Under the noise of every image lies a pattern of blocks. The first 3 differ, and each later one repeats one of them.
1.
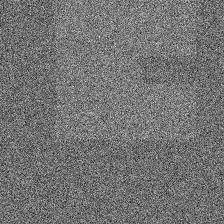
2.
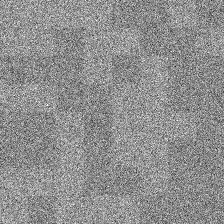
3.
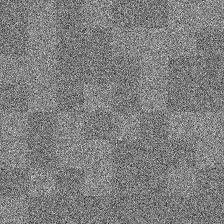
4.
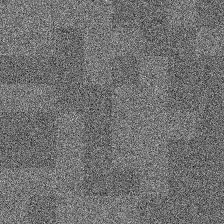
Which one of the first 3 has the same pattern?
2
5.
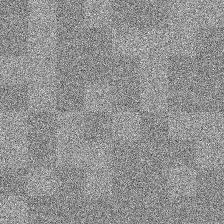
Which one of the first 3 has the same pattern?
3
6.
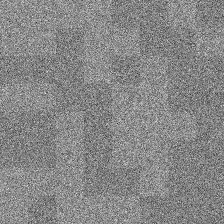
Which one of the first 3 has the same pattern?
2
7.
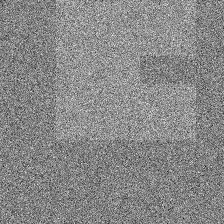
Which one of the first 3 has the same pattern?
1
